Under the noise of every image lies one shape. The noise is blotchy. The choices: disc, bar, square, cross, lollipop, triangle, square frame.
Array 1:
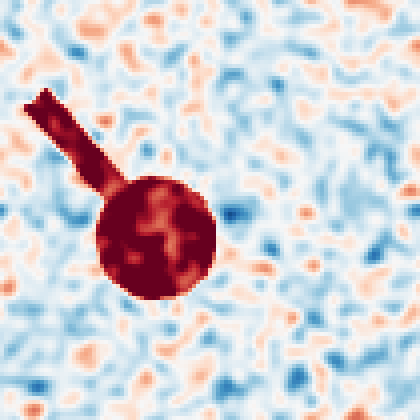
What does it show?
red lollipop
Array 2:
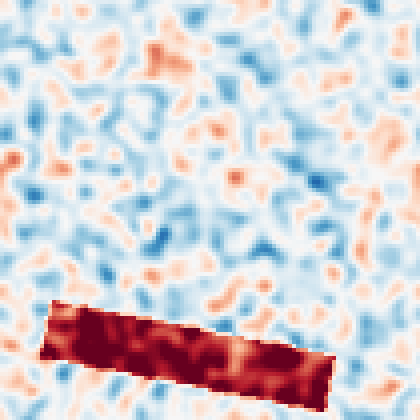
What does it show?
red bar
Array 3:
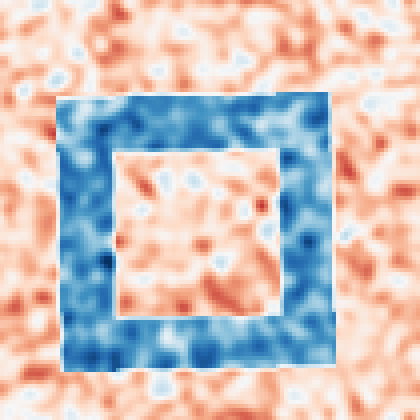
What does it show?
blue square frame
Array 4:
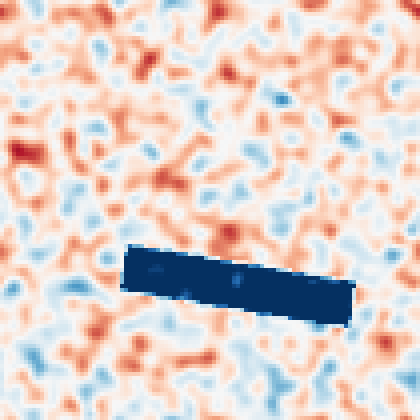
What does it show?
blue bar
